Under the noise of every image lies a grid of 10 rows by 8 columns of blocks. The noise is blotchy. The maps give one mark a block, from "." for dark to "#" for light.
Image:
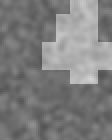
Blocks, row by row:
. . . . . # # .
. . . . # # # .
. . . . # # # .
. . . # # # # #
. . . # # # # #
. . . . . # # .
. . . . . . . .
. . . . . . . .
. . . . . . . .
. . . . . . . .
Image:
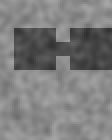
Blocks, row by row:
# # # # # # # #
# # # # # # # #
# . . . # . . .
# . . . . . . .
# . . . # . . .
# # # # # # # #
# # # # # # # #
# # # # # # # #
# # # # # # # #
# # # # # # # #
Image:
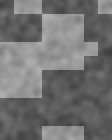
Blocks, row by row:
. # # . . . . #
. . . # # # . .
. . . # # # . .
# # # # # # # .
# # # # # # . .
# # # . . . . .
# # # . . . . .
. . . . . . . .
. . . . . . . .
. . . # # # . .
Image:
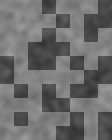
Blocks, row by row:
# # # . # # # .
# # # # . # . .
# # # . # # . #
# # . . . # # #
. # . . # . # .
. # # # # # . .
# . # . # . . #
# # # . . # # #
# . # # # . # .
# # # # . . # .
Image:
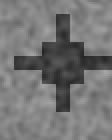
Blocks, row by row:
# # # # # # # #
# # # # . # # #
# # # # . # # #
# # # . . . # #
# . . . . . . .
# # # . . . # #
# # # # . # # #
# # # # . # # #
# # # # # # # #
# # # # # # # #
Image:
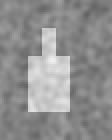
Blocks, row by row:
. . . . . . . .
. . . . . . . .
. . . # . . . .
. . . # . . . .
. . # # # . . .
. . # # # . . .
. . # # # . . .
. . # # # . . .
. . . . . . . .
. . . . . . . .
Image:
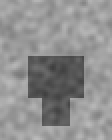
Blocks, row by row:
# # # # # # # #
# # # # # # # #
# # # # # # # #
# # # # # # # #
# # . . . . # #
# # . . . . # #
# # . . . . # #
# # # . . # # #
# # # . . # # #
# # # # # # # #
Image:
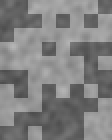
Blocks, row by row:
. . # # # # # .
. . . # . # . #
. # # # # # # #
# # # . # . . .
# # # # # # . #
. . # # # # . .
# . # . # . # .
# # # . . . . #
# . . . . . # #
. . # . . . # #
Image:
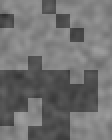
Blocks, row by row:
# # # . # # # #
. # # # . # # #
# # # # # . # #
# # # # # # # #
# # . # # # # #
. . . . . # . #
. . . . . . . #
. . # . . . . #
. # # . . # # #
# # . . . # # #
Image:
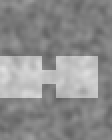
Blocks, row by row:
. . . . . . . .
. . . . . . . .
. . . . . . . .
. . . . . . . .
# # # . # # # .
# # # # # # # .
# # # . # # # .
. . . . . . . .
. . . . . . . .
. . . . . . . .
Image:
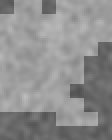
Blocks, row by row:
. # # . # # # #
# # # # # # # #
# # # # # # # #
# # # # # # # .
# # # # # # . .
# # # # # # . .
# # # # # . . .
# # # # # # . .
. . . . # # # .
. . . . . . . .
